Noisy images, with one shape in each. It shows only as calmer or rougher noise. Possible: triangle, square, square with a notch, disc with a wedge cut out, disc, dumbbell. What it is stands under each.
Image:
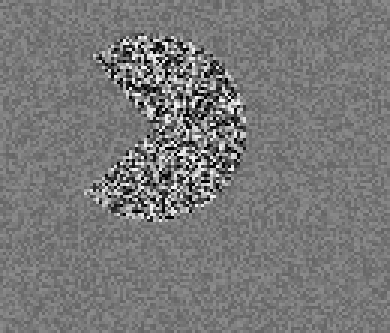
disc with a wedge cut out
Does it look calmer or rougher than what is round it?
rougher
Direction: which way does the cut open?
left
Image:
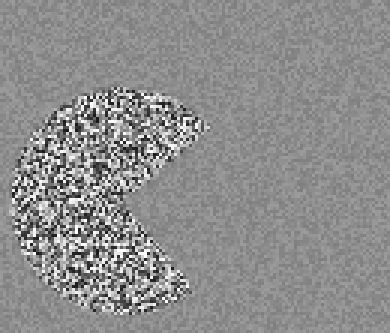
disc with a wedge cut out
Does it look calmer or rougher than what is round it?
rougher
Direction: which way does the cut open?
right
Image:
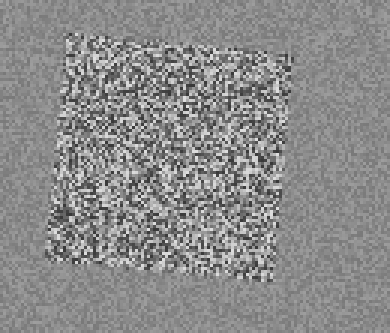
square
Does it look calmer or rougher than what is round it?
rougher
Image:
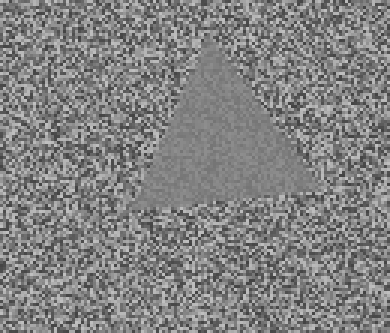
triangle
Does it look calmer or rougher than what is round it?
calmer
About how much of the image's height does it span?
half
